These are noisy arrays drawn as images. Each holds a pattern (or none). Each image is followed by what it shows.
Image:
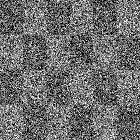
a checkerboard
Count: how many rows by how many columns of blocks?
4 by 6
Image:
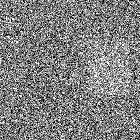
one block
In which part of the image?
middle right
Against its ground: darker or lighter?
lighter
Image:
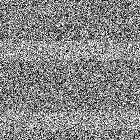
bands of rows
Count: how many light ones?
2
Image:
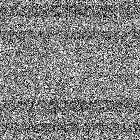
bands of rows
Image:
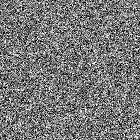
only noise
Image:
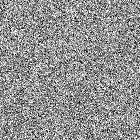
only noise
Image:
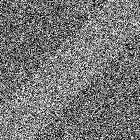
a diagonal band
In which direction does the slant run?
bottom left to top right
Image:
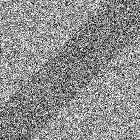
a diagonal band
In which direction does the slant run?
bottom left to top right
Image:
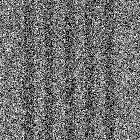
bands of columns
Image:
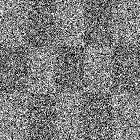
a checkerboard
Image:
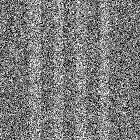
bands of columns
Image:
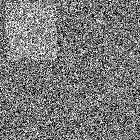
one block
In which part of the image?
top left
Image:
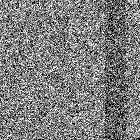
one band of columns
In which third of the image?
right
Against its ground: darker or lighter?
darker
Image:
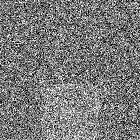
one block
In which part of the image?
bottom middle
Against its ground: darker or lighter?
lighter
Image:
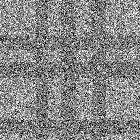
bands of rows crossing bands of columns
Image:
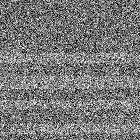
bands of rows
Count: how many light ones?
4
